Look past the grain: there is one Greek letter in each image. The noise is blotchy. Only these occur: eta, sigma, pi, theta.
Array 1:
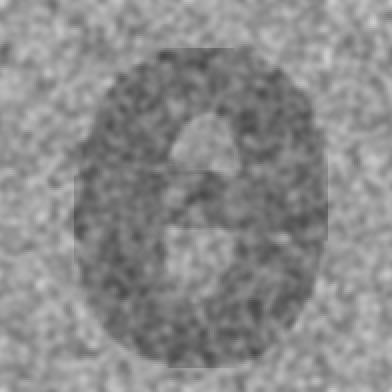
theta
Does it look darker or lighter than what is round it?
darker
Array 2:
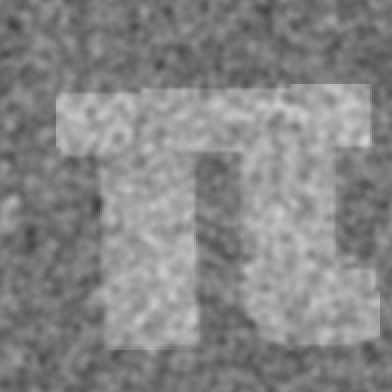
pi
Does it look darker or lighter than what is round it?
lighter
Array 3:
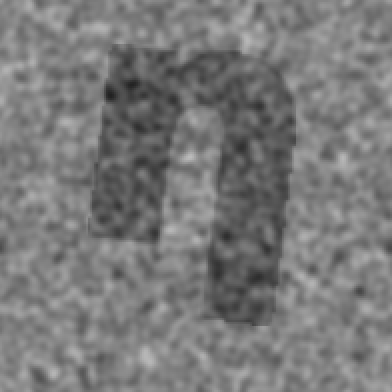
eta
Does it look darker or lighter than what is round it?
darker
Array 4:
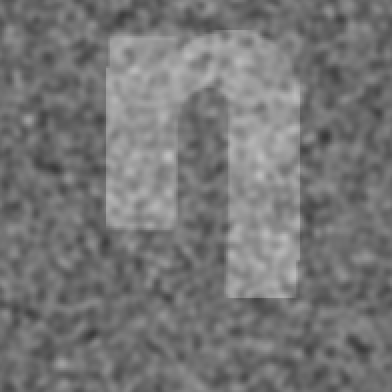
eta
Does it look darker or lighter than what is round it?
lighter
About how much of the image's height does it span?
two thirds
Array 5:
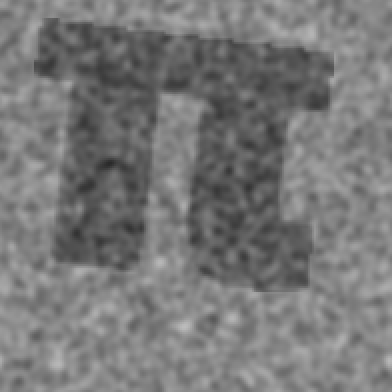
pi
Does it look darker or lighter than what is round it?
darker
